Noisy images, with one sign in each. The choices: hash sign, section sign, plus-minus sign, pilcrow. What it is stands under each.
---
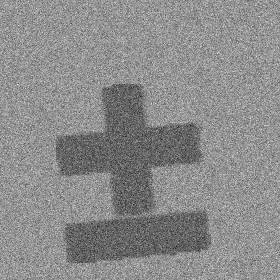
plus-minus sign
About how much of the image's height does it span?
two thirds
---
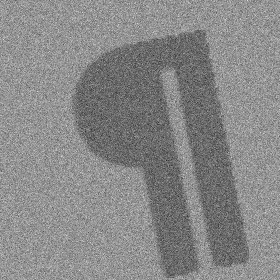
pilcrow
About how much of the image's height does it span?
nearly all
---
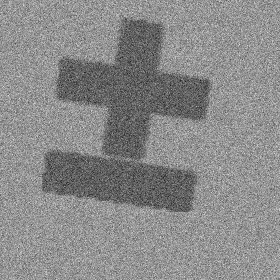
plus-minus sign
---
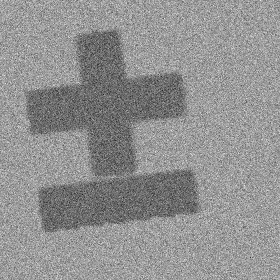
plus-minus sign
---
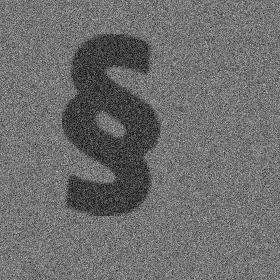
section sign
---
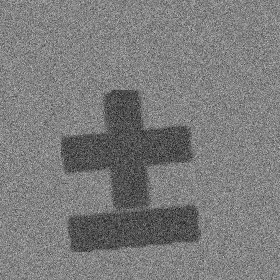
plus-minus sign
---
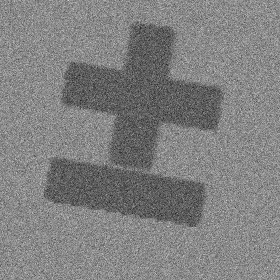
plus-minus sign
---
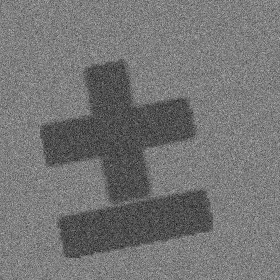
plus-minus sign
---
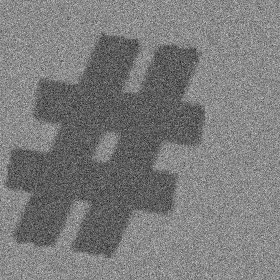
hash sign
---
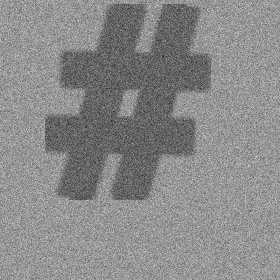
hash sign
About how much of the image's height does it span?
two thirds
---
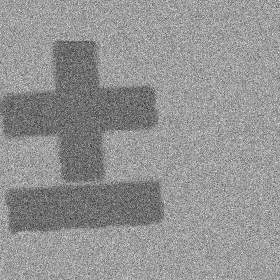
plus-minus sign
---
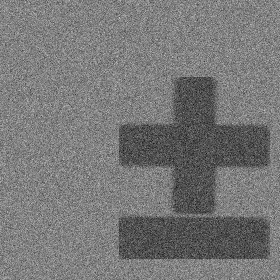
plus-minus sign
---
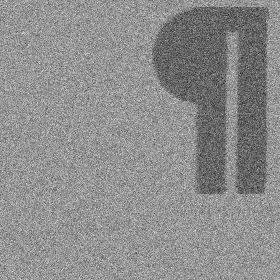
pilcrow
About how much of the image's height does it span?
two thirds
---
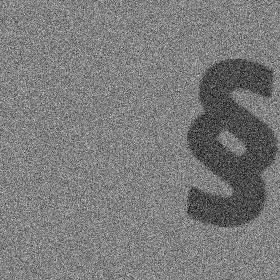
section sign
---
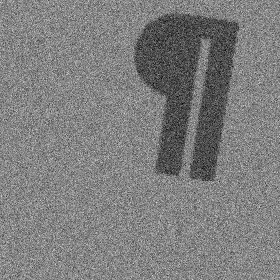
pilcrow
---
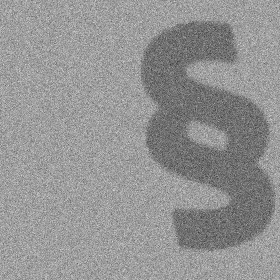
section sign
